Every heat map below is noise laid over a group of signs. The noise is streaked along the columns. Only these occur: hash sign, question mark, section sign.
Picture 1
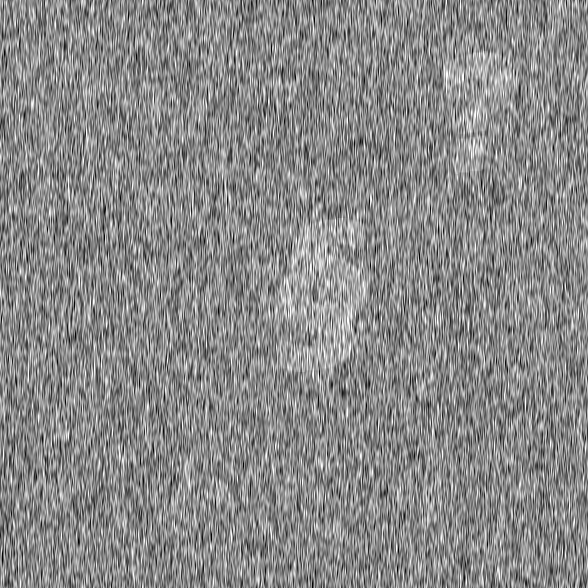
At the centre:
section sign
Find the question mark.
top right
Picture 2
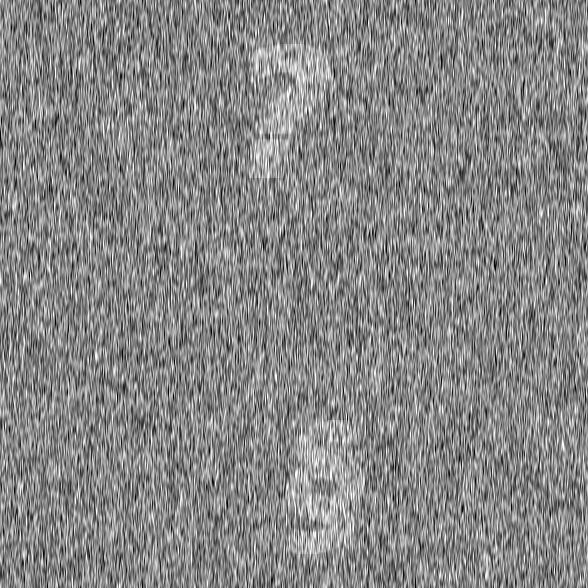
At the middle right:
nothing
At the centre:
nothing
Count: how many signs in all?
2
